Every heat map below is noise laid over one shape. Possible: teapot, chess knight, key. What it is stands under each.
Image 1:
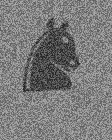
chess knight
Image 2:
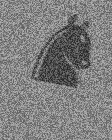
chess knight
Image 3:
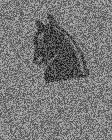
chess knight
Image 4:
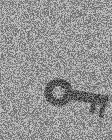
key
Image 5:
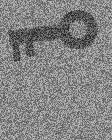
key
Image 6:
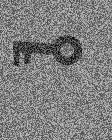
key
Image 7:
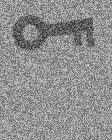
key
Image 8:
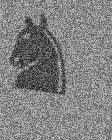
chess knight
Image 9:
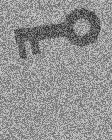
key
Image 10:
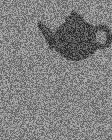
teapot
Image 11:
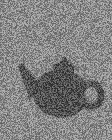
teapot
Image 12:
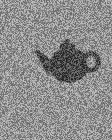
teapot
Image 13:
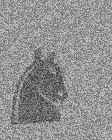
chess knight
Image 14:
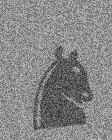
chess knight
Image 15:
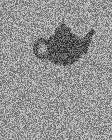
teapot
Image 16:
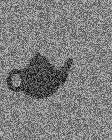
teapot
